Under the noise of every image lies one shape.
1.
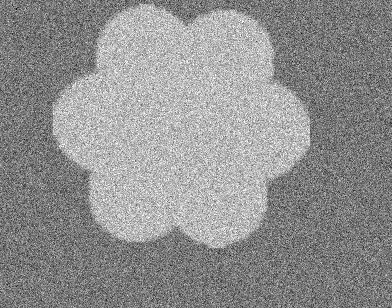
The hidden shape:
flower
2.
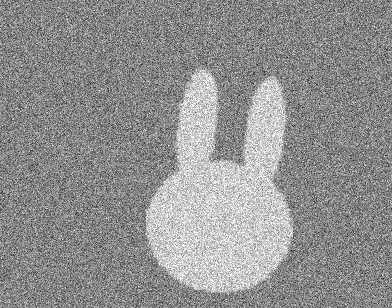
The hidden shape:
rabbit's head
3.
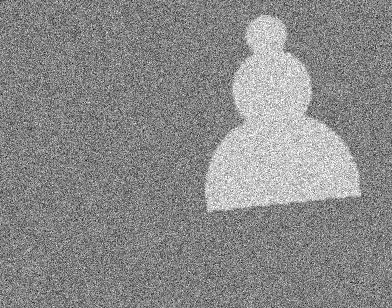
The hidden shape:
chess pawn
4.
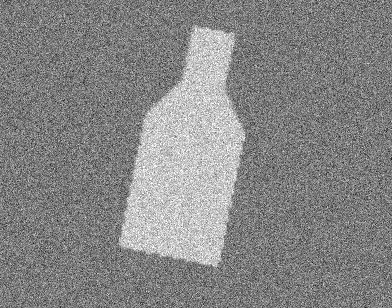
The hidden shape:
bottle
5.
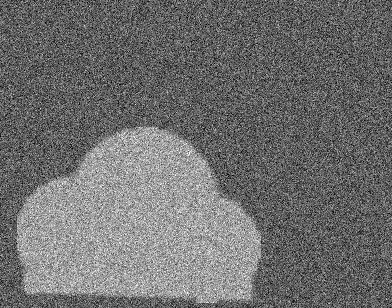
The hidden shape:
cloud
